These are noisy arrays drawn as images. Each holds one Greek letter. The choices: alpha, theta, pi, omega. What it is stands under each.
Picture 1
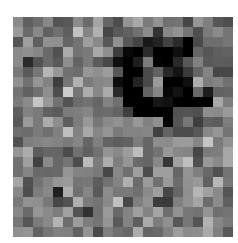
alpha
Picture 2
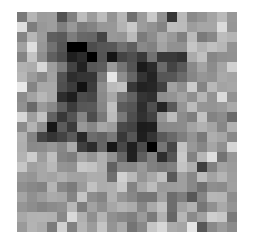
pi
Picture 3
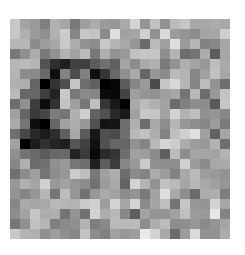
omega
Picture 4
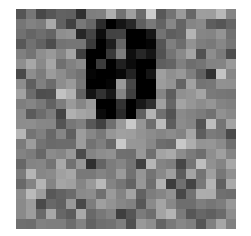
theta
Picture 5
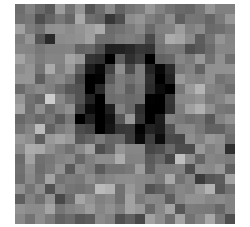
omega
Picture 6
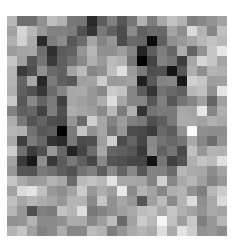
omega
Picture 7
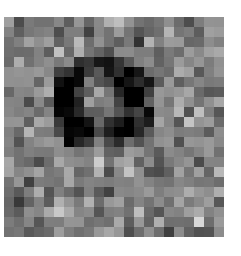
omega
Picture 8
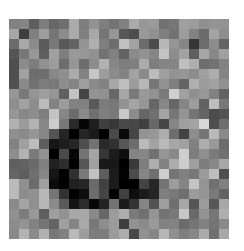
alpha
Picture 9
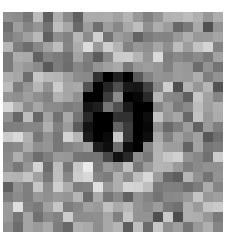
theta
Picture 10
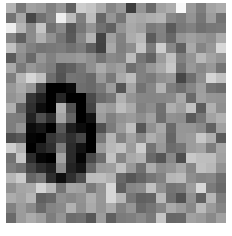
theta
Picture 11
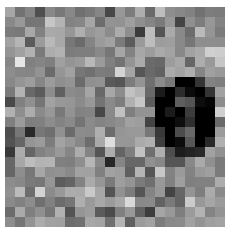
theta
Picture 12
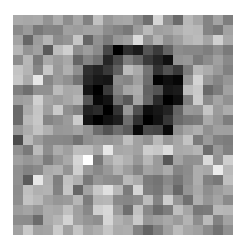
omega
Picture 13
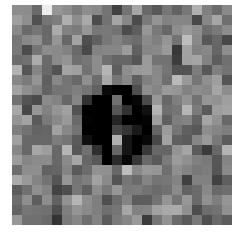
theta
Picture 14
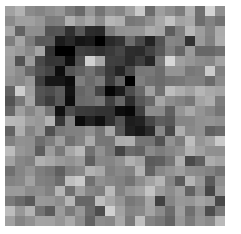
alpha
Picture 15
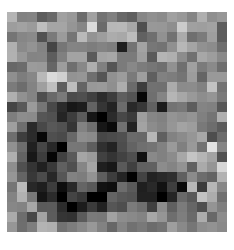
alpha
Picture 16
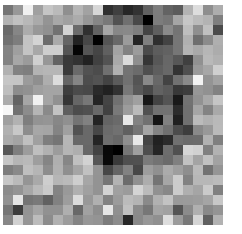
theta
